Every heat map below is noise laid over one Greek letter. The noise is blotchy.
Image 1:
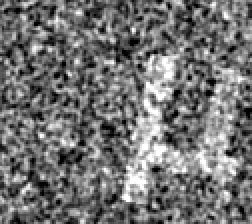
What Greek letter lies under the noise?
mu
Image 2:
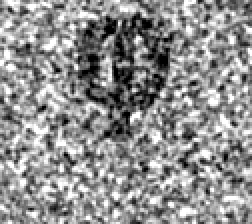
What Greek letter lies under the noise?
phi
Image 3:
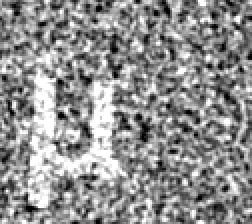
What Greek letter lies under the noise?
mu
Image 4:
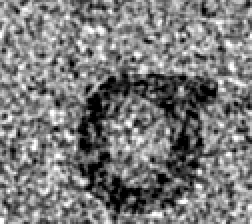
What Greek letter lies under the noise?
sigma
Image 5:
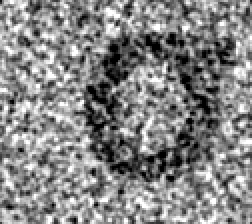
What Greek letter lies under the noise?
sigma
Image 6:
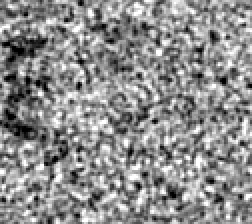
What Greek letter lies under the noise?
xi
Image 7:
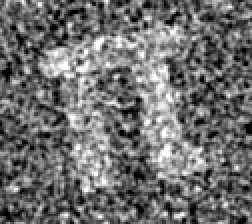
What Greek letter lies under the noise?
pi
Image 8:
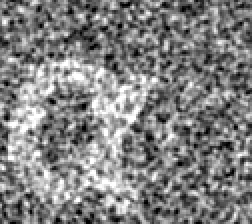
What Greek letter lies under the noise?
alpha
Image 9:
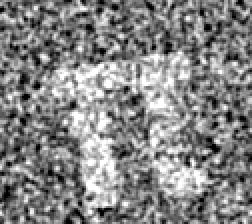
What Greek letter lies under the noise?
pi
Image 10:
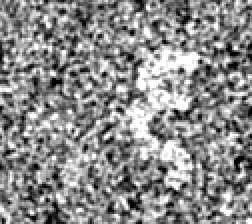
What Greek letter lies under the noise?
xi
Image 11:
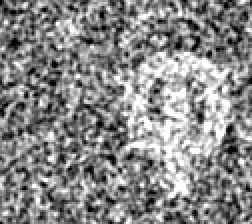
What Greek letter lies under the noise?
phi
